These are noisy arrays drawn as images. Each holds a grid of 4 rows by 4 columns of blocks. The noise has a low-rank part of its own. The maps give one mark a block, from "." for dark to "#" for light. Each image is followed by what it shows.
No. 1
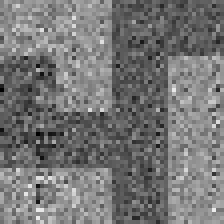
# # . .
. # . #
. . . #
# # . #
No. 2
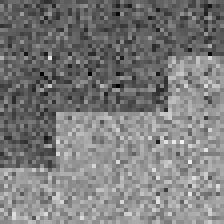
. . . .
. . . #
. # # #
# # # #
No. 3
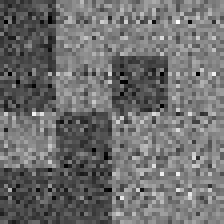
. # # #
. # . #
# . # #
. . # #
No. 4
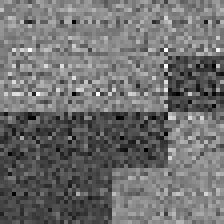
# # # #
# # # .
. . . #
. . # #
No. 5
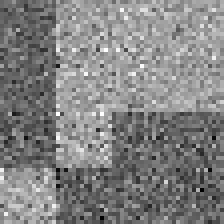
. # # #
. # # #
. # . .
# . . .
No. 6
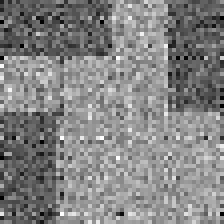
. . # .
# # # .
. # # #
. # # #
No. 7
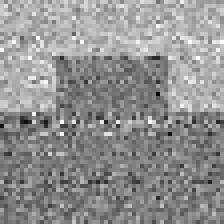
# # # #
# . . #
. . . .
. . . .
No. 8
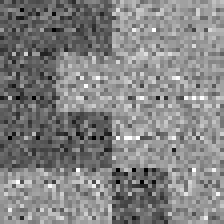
. . # #
. # # #
. . # #
# # . #
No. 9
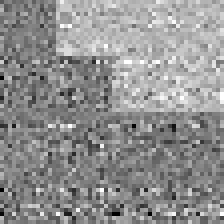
. # # #
. . # #
. . . .
. . . .
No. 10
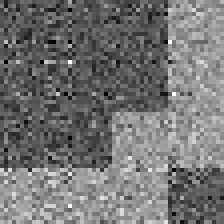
. . . #
. . . #
. . # #
# # # .
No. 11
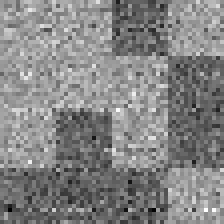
# # . #
# # # .
# . # .
. . . #
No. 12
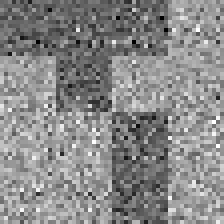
. . . #
# . # #
# # . #
# # . #
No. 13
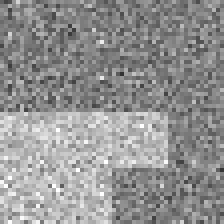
. . . .
. . . .
# # # .
# # . .
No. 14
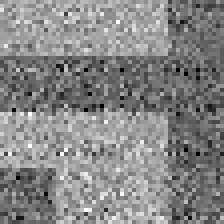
# # # .
. . . .
# # # .
. # # .
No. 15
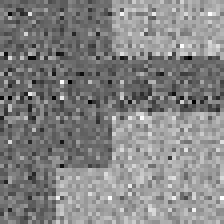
. . # #
. . . .
. . # #
. # # #
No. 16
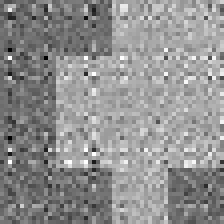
. . # #
. # # #
. # # #
. . # .
